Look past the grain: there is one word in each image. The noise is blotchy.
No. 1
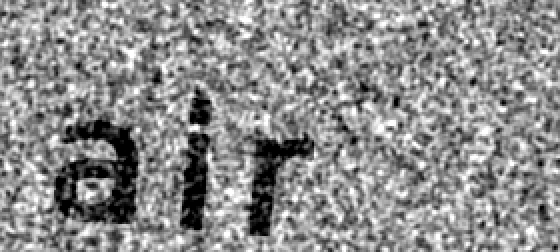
air
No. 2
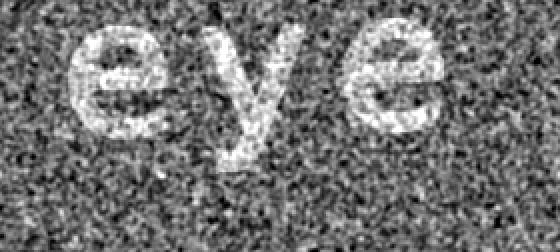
eye
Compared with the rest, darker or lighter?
lighter
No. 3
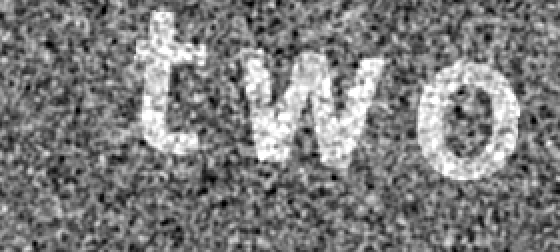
two
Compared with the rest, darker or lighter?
lighter
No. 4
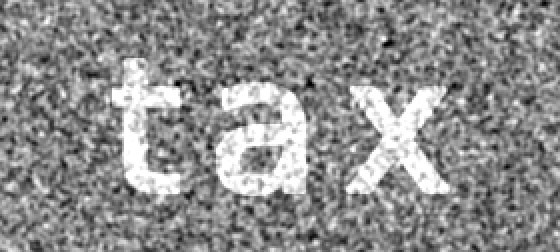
tax
